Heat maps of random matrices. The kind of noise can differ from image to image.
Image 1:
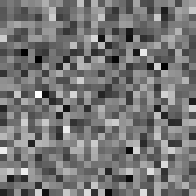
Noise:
low rank plus noise
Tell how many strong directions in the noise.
five to eight
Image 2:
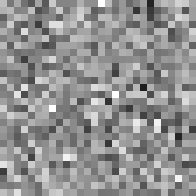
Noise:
independent entries
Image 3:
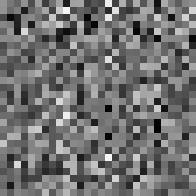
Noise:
low rank plus noise
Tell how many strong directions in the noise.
three or four
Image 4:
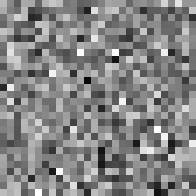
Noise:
independent entries
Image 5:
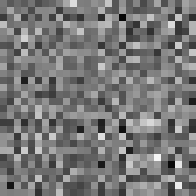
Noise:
low rank plus noise
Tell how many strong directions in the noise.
one
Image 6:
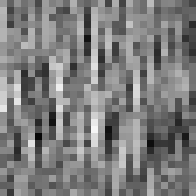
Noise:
streaked along the columns
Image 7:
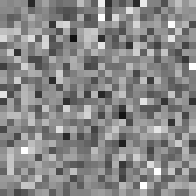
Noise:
independent entries
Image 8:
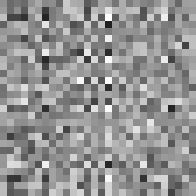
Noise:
low rank plus noise
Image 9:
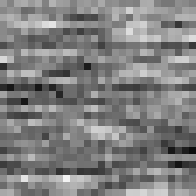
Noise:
streaked along the rows
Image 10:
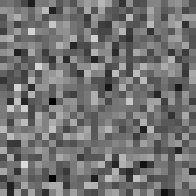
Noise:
independent entries
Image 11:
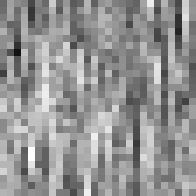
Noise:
streaked along the columns
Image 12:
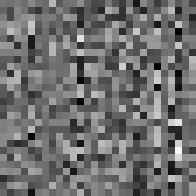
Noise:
columns of uneven size
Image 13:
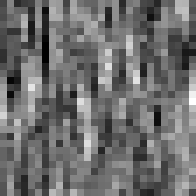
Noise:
streaked along the columns
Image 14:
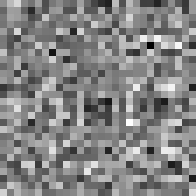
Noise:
low rank plus noise
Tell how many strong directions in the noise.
two
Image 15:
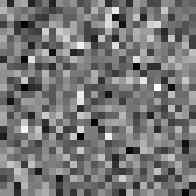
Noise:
independent entries
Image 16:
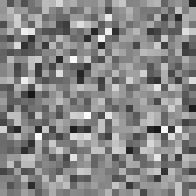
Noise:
low rank plus noise
